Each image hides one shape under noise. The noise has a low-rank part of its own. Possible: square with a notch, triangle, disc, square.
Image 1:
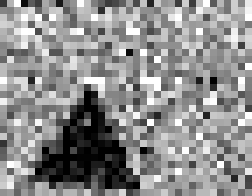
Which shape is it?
triangle
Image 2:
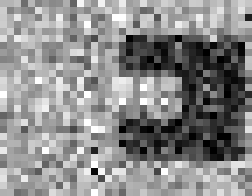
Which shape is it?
square with a notch
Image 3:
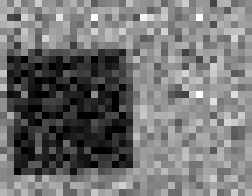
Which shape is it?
square
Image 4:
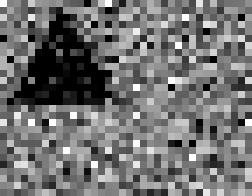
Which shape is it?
triangle
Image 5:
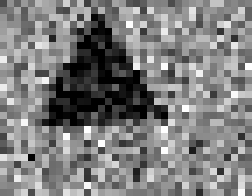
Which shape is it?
triangle
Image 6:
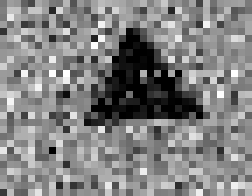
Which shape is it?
triangle
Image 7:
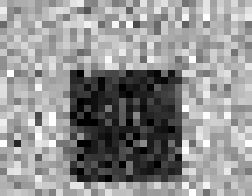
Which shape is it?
square
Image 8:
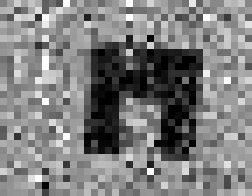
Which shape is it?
square with a notch
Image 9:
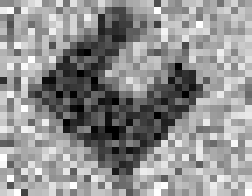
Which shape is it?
square with a notch
